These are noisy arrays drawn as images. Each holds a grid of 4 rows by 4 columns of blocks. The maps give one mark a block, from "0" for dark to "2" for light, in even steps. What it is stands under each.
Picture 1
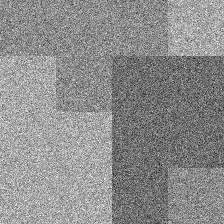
1 1 1 2
2 1 0 0
2 2 0 0
2 2 0 1
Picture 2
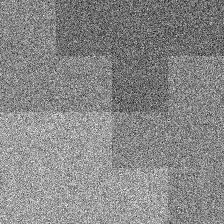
1 0 0 0
1 1 0 1
2 2 1 1
2 2 2 1
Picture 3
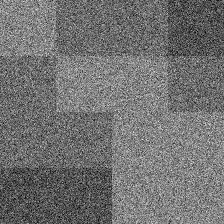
2 1 1 0
1 2 2 1
1 1 2 2
0 0 2 2
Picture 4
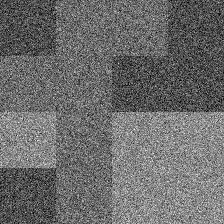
0 1 1 0
1 1 0 0
2 1 2 2
0 1 2 2
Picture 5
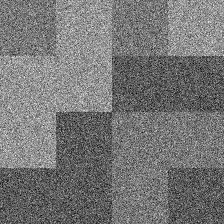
1 2 1 2
2 2 0 0
2 0 1 1
0 0 1 0
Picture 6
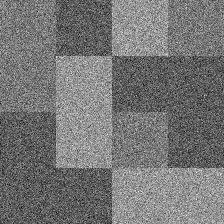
1 0 2 1
1 2 0 0
0 2 1 0
0 0 2 2
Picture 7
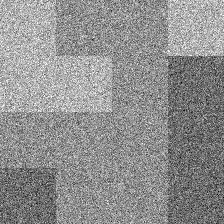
2 1 1 2
2 2 1 0
1 1 1 0
0 1 1 0
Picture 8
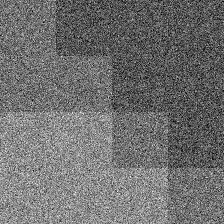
1 0 0 0
1 1 0 0
2 2 1 0
2 2 2 1
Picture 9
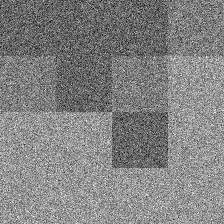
0 0 0 1
1 0 1 2
2 2 0 2
2 2 2 2
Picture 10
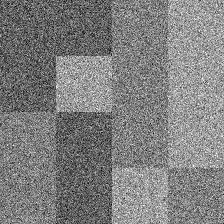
0 0 1 2
0 2 1 2
1 0 1 2
1 0 2 1
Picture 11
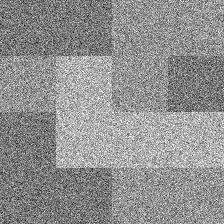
0 0 1 1
1 2 1 0
0 2 2 2
0 0 1 1
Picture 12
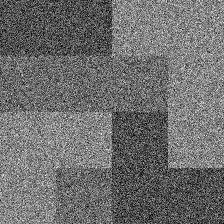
0 0 2 2
1 1 1 2
2 2 0 2
2 1 0 0
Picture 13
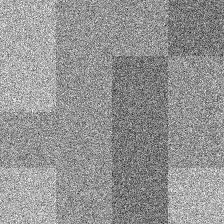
2 1 1 0
2 1 0 1
1 1 0 1
2 1 0 2
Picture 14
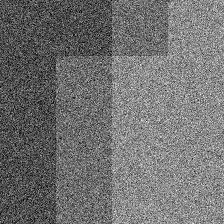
0 0 1 2
0 1 2 2
0 1 2 2
0 1 2 2
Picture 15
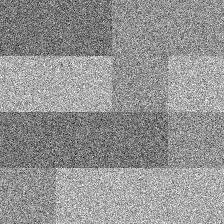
0 0 1 1
2 2 1 2
0 0 0 1
1 2 2 2
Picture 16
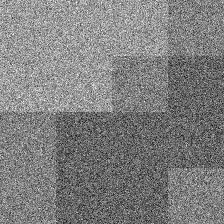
2 2 2 1
2 2 1 0
1 0 0 0
1 0 0 1
